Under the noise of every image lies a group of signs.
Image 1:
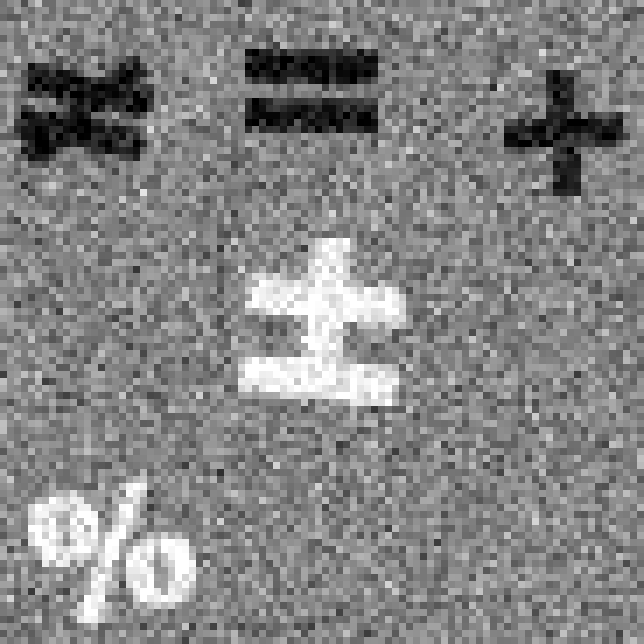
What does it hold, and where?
top left: dark not-equal sign; top middle: dark equals sign; top right: dark plus sign; centre: light plus-minus sign; bottom left: light percent sign
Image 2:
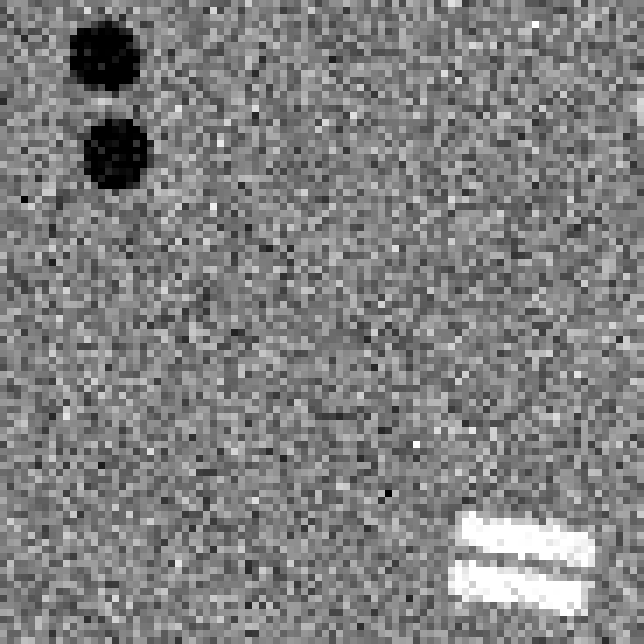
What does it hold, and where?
top left: dark colon; bottom right: light equals sign
